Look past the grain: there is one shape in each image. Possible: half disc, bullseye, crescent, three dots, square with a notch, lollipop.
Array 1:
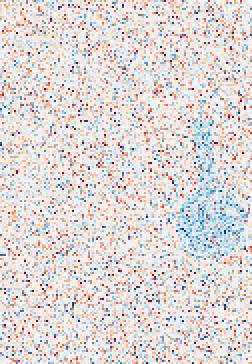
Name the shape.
lollipop
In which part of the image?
middle right
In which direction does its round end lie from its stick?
down
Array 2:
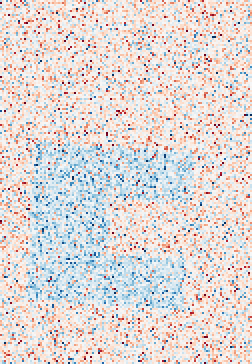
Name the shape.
square with a notch
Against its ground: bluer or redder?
bluer
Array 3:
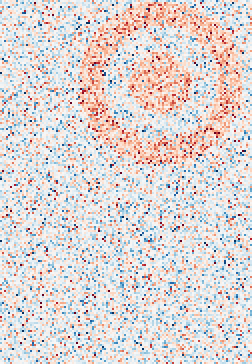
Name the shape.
bullseye
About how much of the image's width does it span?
two thirds
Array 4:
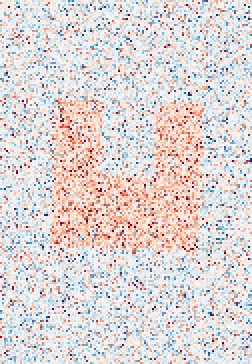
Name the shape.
square with a notch
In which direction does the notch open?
up
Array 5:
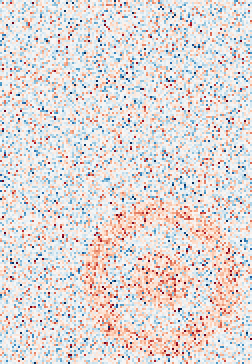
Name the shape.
bullseye
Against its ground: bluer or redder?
redder
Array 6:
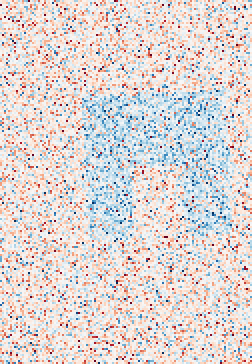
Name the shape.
square with a notch
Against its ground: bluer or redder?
bluer
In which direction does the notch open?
down
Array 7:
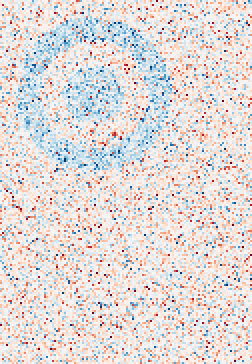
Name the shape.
bullseye
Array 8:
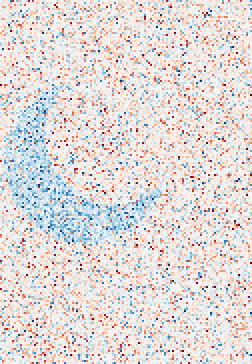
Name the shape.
crescent
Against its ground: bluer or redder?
bluer
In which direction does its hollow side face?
up and right
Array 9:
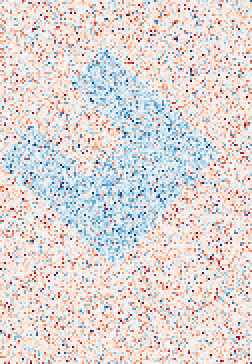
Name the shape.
square with a notch
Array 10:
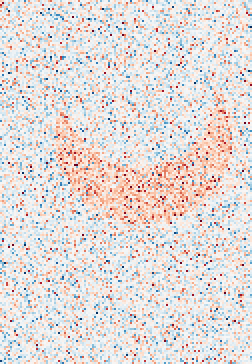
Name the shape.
crescent
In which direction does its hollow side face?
up
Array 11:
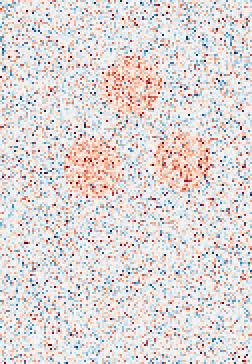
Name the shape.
three dots
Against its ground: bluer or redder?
redder
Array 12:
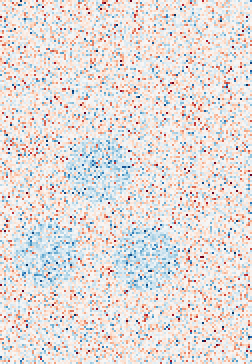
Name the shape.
three dots
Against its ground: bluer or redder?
bluer
